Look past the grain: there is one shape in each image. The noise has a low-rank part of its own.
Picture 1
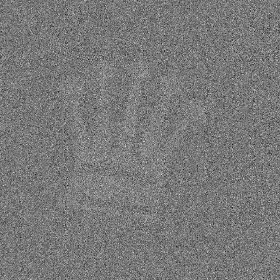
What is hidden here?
light chess queen
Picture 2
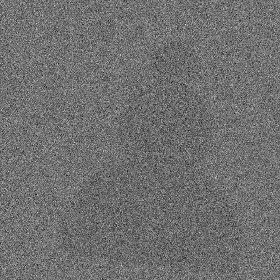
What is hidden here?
dark chess pawn
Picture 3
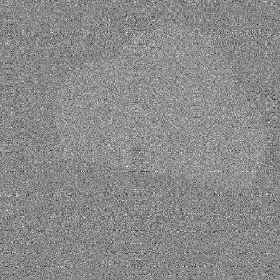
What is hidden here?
light cloud
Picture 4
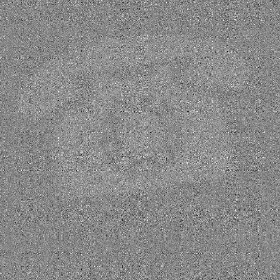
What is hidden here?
light telephone
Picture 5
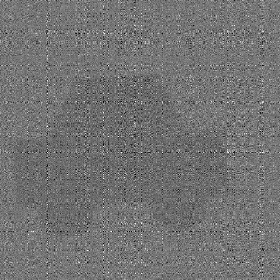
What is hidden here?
dark car
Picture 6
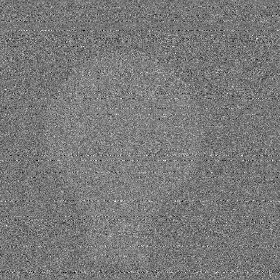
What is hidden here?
light light bulb
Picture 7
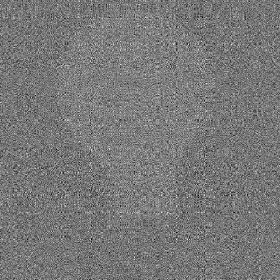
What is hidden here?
light light bulb
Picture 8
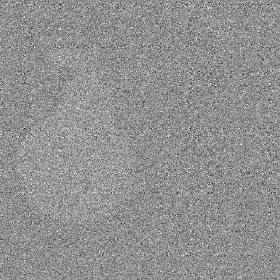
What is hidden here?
light pear
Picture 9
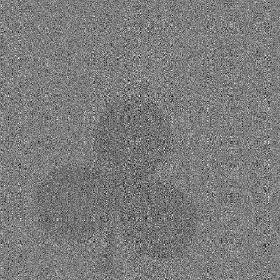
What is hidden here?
dark club
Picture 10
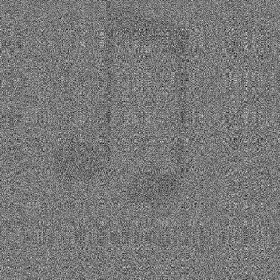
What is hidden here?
dark pair of musical notes
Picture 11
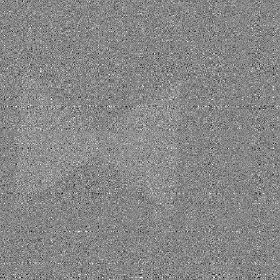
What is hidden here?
light bow tie
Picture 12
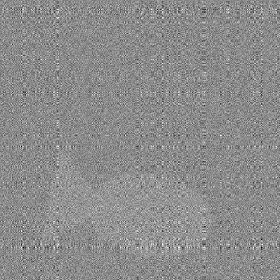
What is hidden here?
light fish
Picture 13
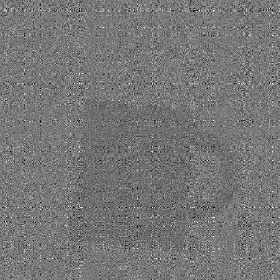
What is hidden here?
dark cup
